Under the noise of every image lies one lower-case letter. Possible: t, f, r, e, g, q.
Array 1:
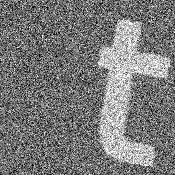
t
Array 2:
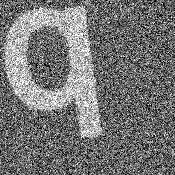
q
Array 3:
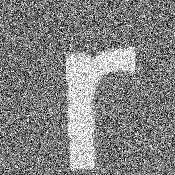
r
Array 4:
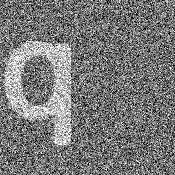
q
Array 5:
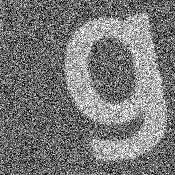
g
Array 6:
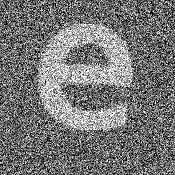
e
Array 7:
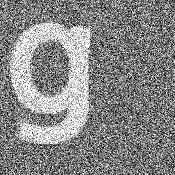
g
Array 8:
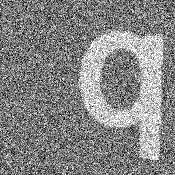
q
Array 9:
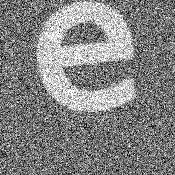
e
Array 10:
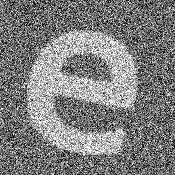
e
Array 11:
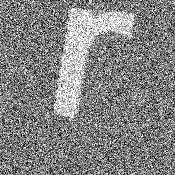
r
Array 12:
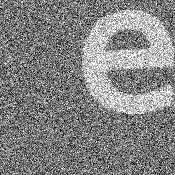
e
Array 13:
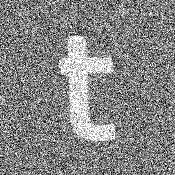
t
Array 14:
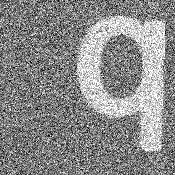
q
